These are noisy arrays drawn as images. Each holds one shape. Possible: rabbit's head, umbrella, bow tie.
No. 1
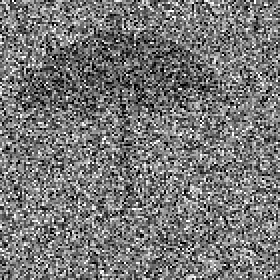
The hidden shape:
umbrella
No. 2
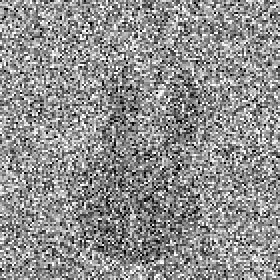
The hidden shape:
rabbit's head
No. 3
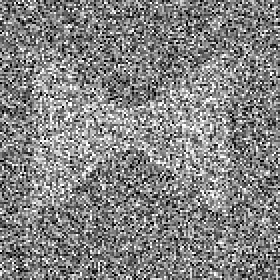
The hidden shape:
bow tie
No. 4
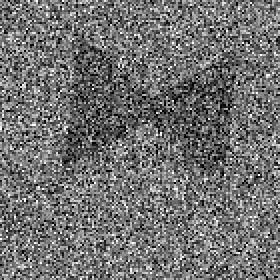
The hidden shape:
bow tie
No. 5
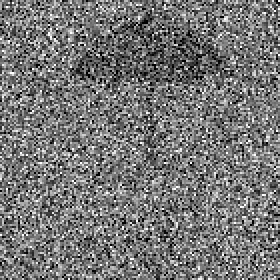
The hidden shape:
umbrella
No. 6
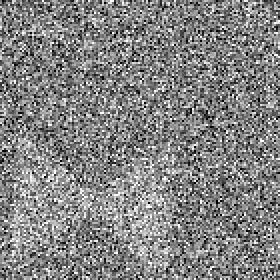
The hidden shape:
bow tie
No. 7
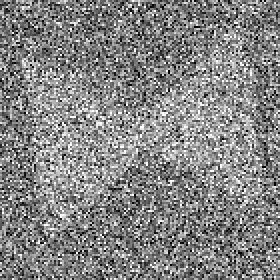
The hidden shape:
bow tie
